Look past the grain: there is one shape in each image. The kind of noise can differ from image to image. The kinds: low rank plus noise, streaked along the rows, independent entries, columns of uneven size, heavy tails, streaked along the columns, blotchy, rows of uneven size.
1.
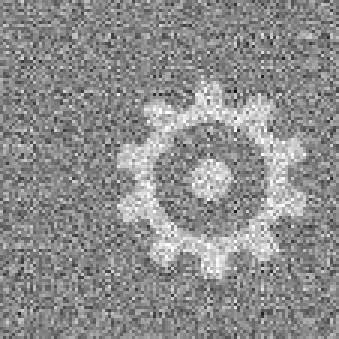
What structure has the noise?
low rank plus noise
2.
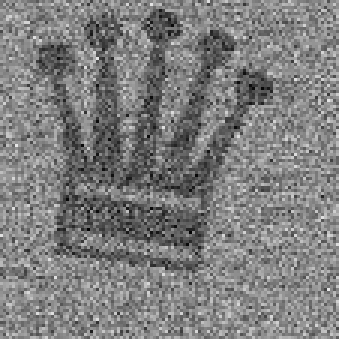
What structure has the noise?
low rank plus noise
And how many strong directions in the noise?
five to eight
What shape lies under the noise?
chess queen
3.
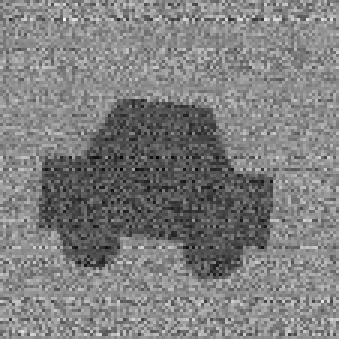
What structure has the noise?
rows of uneven size
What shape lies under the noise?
car
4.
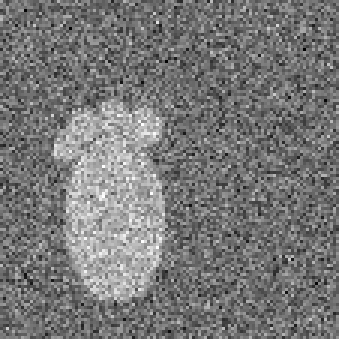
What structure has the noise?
independent entries
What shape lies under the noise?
footprint
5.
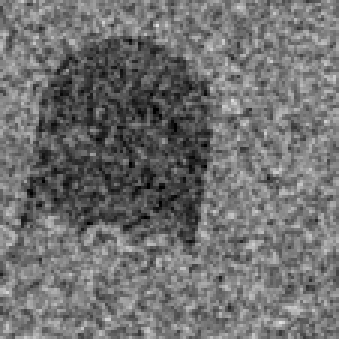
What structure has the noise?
blotchy
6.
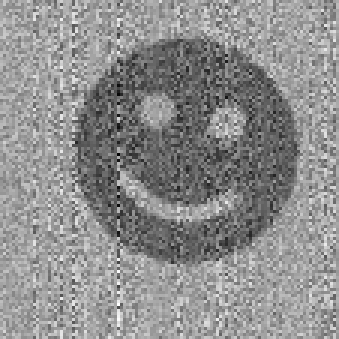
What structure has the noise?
columns of uneven size
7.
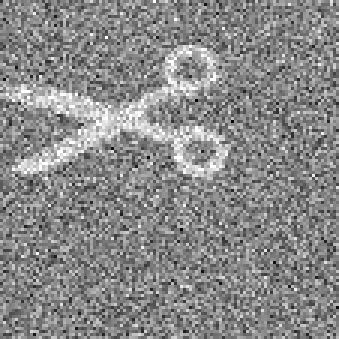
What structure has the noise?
independent entries
